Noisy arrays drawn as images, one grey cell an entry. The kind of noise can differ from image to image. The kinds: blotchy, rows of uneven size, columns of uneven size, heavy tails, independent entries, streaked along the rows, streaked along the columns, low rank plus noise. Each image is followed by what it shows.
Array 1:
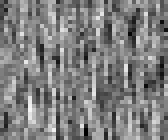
streaked along the columns
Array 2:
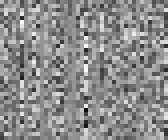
columns of uneven size
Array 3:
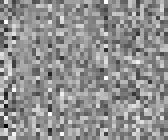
columns of uneven size
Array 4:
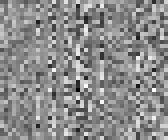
columns of uneven size
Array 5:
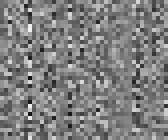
columns of uneven size
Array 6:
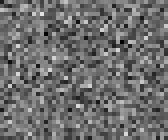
independent entries
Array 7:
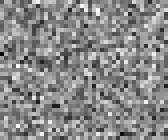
independent entries
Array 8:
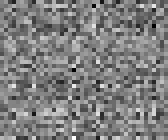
low rank plus noise
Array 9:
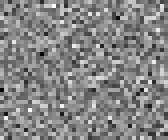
independent entries
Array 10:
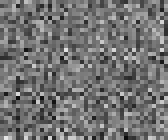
low rank plus noise
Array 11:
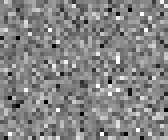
heavy tails
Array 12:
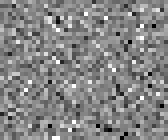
heavy tails
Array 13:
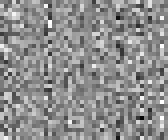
columns of uneven size
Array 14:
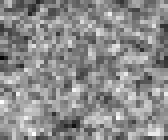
blotchy
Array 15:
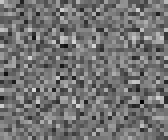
low rank plus noise
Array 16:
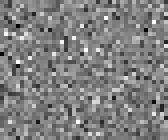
heavy tails
